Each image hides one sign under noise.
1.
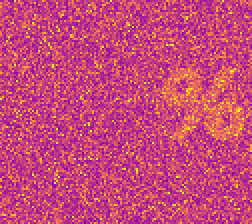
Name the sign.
percent sign
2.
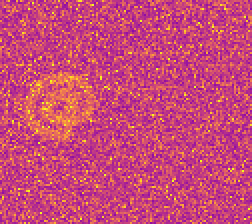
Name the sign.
at sign
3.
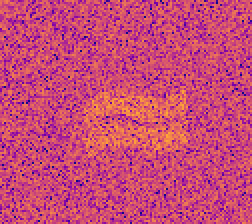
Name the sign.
approximately sign
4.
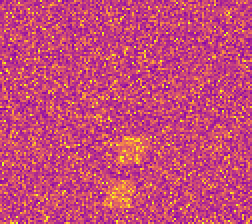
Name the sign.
colon
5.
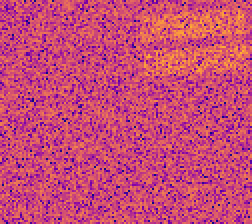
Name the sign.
equals sign
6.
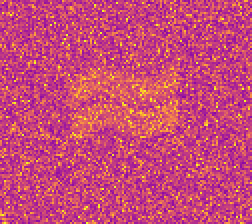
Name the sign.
approximately sign
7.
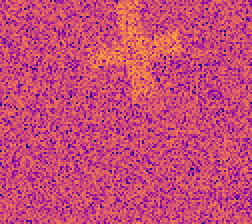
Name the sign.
plus sign
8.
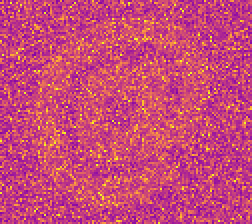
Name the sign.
at sign
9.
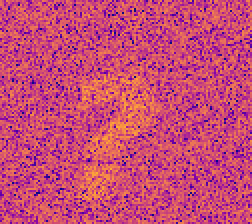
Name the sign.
question mark
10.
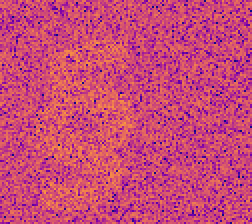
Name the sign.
section sign
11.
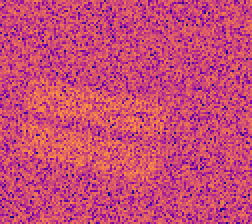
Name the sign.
equals sign
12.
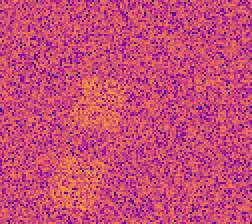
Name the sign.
colon
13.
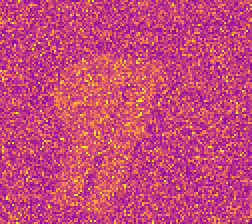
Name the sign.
pilcrow
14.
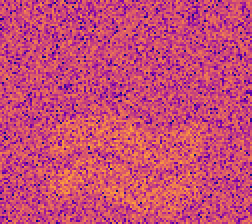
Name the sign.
approximately sign
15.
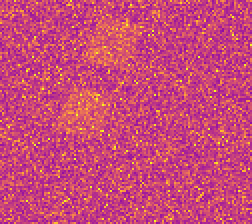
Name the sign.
colon
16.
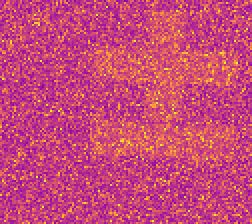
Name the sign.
plus-minus sign
